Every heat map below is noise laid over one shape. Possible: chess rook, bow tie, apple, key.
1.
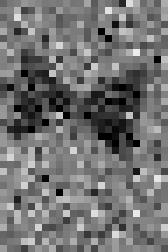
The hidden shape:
bow tie
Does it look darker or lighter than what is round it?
darker
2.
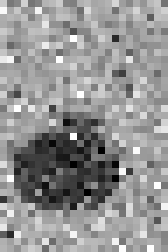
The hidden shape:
apple
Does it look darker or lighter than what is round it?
darker
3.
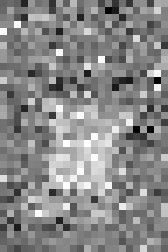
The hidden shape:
chess rook
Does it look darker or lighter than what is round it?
lighter
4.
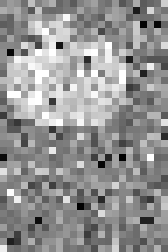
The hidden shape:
apple
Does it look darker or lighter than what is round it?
lighter
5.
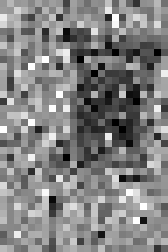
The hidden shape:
chess rook
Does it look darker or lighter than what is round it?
darker
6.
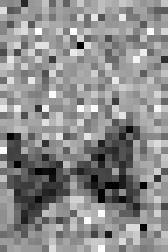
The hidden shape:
bow tie
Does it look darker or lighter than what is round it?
darker
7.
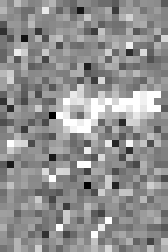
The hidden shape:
key
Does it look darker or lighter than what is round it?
lighter
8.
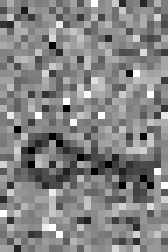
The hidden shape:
key
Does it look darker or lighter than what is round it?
darker
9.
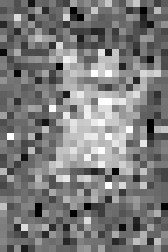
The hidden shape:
chess rook
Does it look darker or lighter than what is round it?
lighter
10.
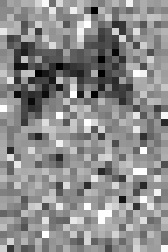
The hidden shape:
bow tie
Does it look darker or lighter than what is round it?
darker
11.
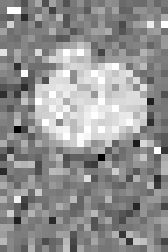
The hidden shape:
apple
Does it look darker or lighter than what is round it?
lighter
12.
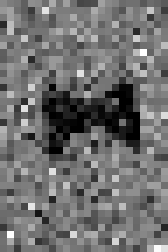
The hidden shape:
bow tie
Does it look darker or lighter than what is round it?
darker
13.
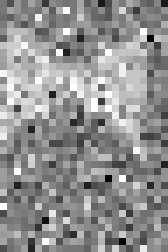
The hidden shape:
bow tie
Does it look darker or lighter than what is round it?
lighter
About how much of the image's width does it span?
nearly all
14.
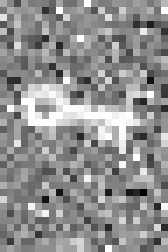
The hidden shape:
key
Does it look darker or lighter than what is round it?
lighter
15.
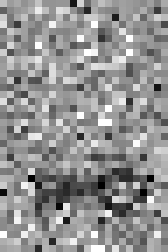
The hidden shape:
key
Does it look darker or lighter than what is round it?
darker
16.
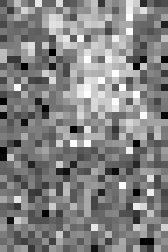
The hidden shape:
chess rook
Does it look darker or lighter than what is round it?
lighter
